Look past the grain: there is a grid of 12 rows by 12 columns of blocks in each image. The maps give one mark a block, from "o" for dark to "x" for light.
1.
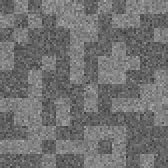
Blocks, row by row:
o x o x x x o x o x x x
x o x o x x x o x x o o
o x o o o x x o o o o x
x o o o o x o o x o o o
x o o x o x o x x x o o
o o x o o x o x x o o x
o o x o o o x o o o x x
x x x o x o x o x x x x
o x x o x o o o o o o x
o o x x o o x x x o o o
x x x o x x x o x o o o
o o o x o o x x x o x o
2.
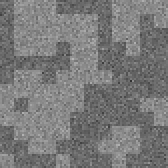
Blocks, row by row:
o x x x o o o o x x x x
o x x x x x x o x x o x
o x x x x x x o x x o o
o x x x o x x o o x o o
o o o o o x x o o o o o
o x x o x x x x o o o o
x x x x x x o o o o o o
x o x x x x o o o o x x
x x x x x o o o o o o x
o x x x x o o o x x o o
o o x x o o o x x x o o
x o o o x o o o x o o o
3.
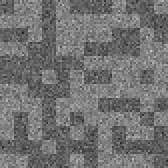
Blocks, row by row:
o x x o x o o o x o o x
x x x o x x x x x x o o
o o x o x x x x o o x o
x x o o x x o o o o x x
o o o o o o x x x x x x
o o o x o x o o x x o x
x x o o o x x x x x x x
x x x o x x x o o o x o
x o x o x o x x x x o x
x o x o o x o x o x x o
o o o x o o o x o o o o
x x o o o x o x x x x o
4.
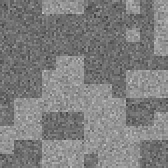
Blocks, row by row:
o o o x x x o o o x o x
o o o o o o o o o o o x
o o o o o o o o o x o x
o o o o o o o o o o o x
o o o o x x o o o o o o
o o o x x x o o o x x x
o o o x x x x x o x x x
o x x x x x x x x o o o
o x x o o o x x x o o x
x x x o o o x x x x x x
x o o x x x x x x x o o
o o o x x x o x x x o o
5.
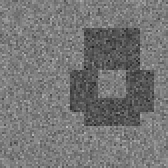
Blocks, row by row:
x x x x x x x x x x x x
x x x x x x x x x x x x
x x x x x x o o o o x x
x x x x x x o o o o x x
x x x x x x o o o o x x
x x x x x o o x x o o x
x x x x x o o x x o o x
x x x x x o o o o o o x
x x x x x x o o o o x x
x x x x x x x x x x x x
x x x x x x x x x x x x
x x x x x x x x x x x x
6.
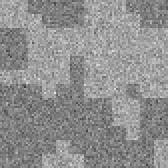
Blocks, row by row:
x x o o o o x x x o o o
x x x o o o x x x x o o
o o x x x x x x x x x x
o o x x x x x x x x x x
o o x x x o x x x x x x
x x x x x o x x x x x x
o o o x o o x x x o x x
o o o o o o o o x x o o
o o o o o o o o x x o o
o o o o o o o o o x o o
o o o o x o o o o o o x
o o o x x x o o o o o x
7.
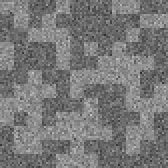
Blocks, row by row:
x x o o x o o o x x o o
o x o x o o o o o o x x
o o x x x o o o o x o o
x o o o x o x o x o o o
x o o o x o o x x x x o
o o x o o x x x x x o o
o x x x o x o o o x o x
x x x o o o x o o x x x
x o x o x x x o o o x o
o x x x x x x x o x x o
o x x o o x o o o x o o
o o o o x x x o o o o o
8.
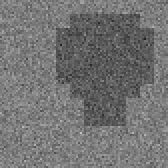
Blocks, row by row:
x x x x x x x x x x x x
x x x x x o o o o o x x
x x x x o o o o o o o x
x x x x o o o o o o o x
x x x x o o o o o o o x
x x x x o o o o o o o x
x x x x x o o o o o x x
x x x x x x o o o x x x
x x x x x x o o o x x x
x x x x x x x x x x x x
x x x x x x x x x x x x
x x x x x x x x x x x x
